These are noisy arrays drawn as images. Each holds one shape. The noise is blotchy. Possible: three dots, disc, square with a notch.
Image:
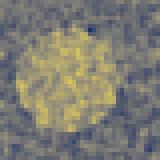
light disc
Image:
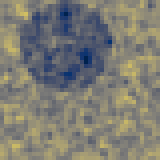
dark disc
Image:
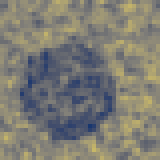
dark disc
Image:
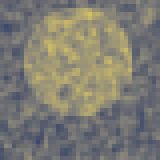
light disc
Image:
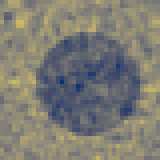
dark disc
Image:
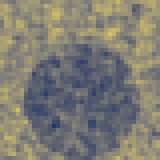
dark disc
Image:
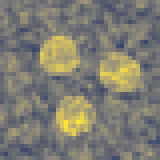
light three dots
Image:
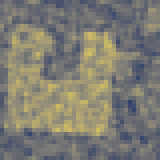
light square with a notch
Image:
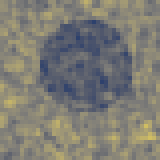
dark disc
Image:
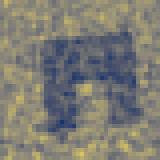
dark square with a notch
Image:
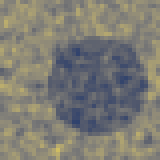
dark disc
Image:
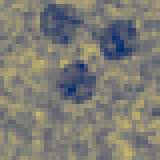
dark three dots
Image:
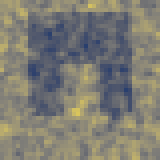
dark square with a notch
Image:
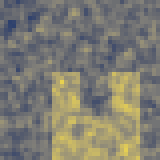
light square with a notch
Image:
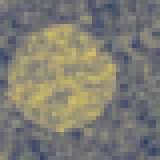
light disc
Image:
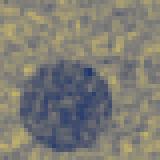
dark disc
